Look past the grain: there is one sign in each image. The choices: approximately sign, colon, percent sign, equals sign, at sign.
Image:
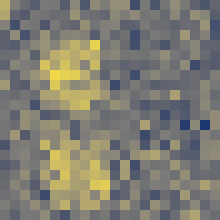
colon
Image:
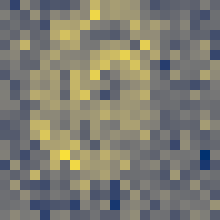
at sign
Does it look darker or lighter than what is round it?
lighter
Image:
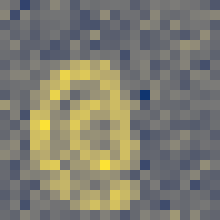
at sign
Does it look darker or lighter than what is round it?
lighter
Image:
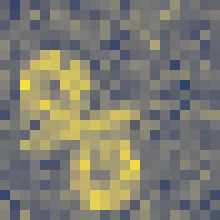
percent sign
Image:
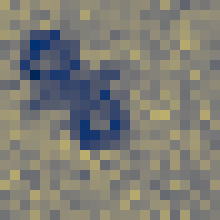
percent sign
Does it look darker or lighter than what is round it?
darker
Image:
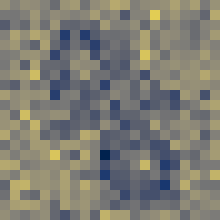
percent sign
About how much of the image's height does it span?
nearly all
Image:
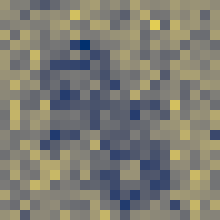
percent sign
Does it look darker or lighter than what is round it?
darker
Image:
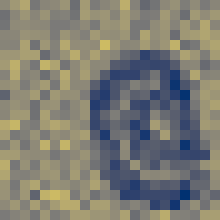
at sign
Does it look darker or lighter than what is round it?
darker
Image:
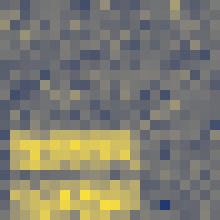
equals sign
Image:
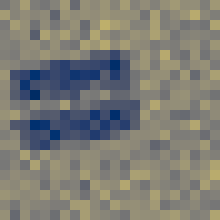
equals sign
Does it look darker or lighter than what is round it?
darker
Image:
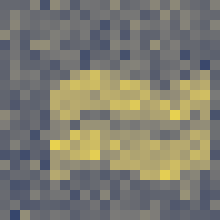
approximately sign
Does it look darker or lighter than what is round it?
lighter
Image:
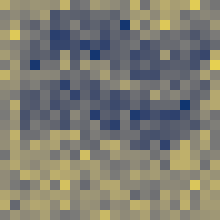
approximately sign
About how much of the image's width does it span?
nearly all
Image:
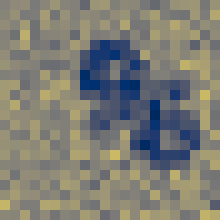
percent sign
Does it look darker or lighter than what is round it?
darker
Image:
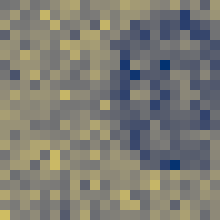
at sign
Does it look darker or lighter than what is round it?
darker
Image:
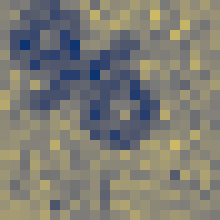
percent sign
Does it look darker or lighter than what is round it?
darker
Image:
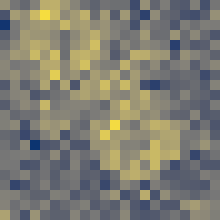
percent sign
